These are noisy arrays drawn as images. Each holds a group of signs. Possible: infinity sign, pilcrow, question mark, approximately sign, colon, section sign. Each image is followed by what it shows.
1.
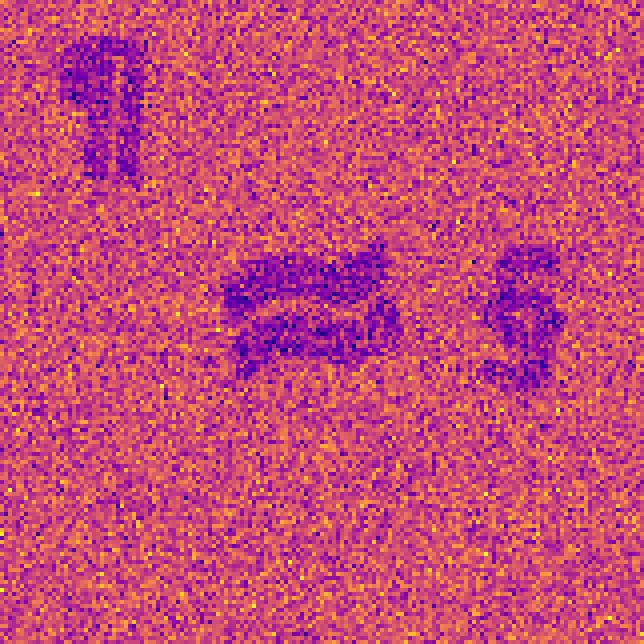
top left: pilcrow; centre: approximately sign; middle right: section sign
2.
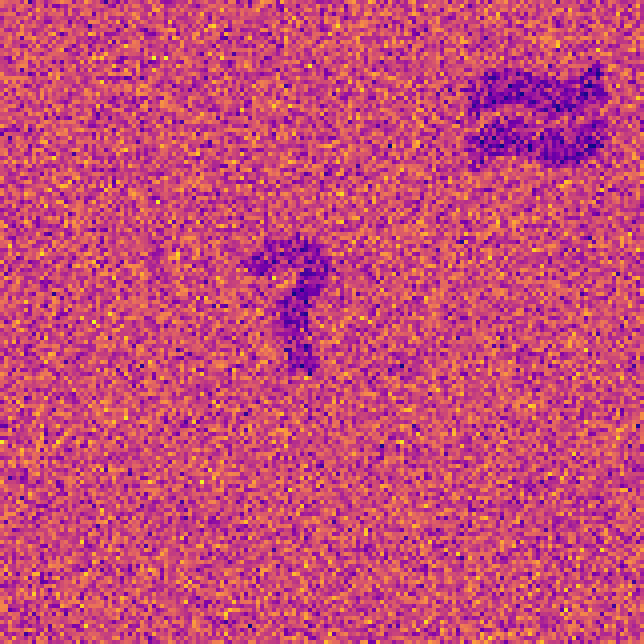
top right: approximately sign; centre: question mark
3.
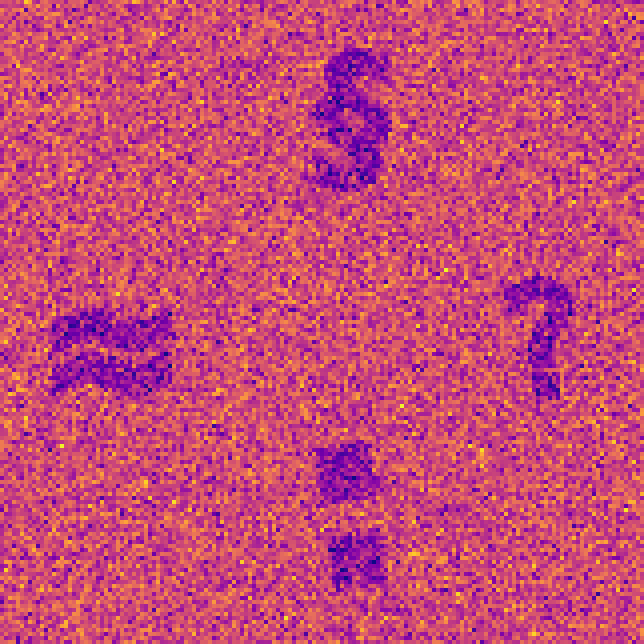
top middle: section sign; middle left: approximately sign; middle right: question mark; bottom middle: colon
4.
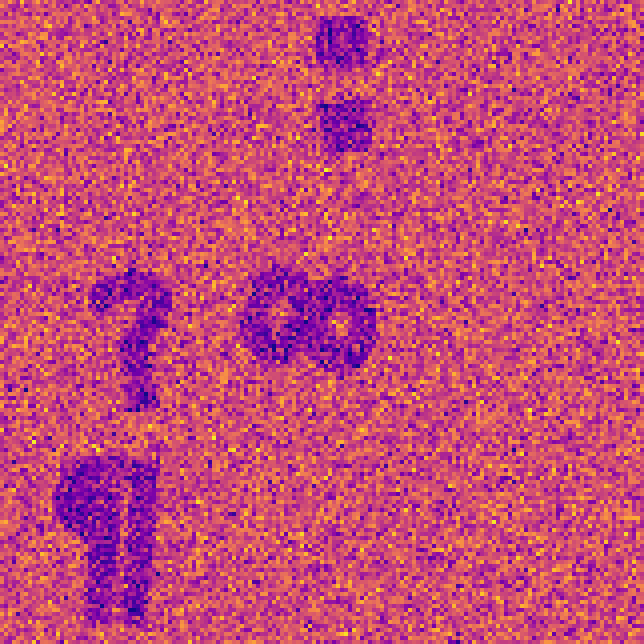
top middle: colon; middle left: question mark; centre: infinity sign; bottom left: pilcrow
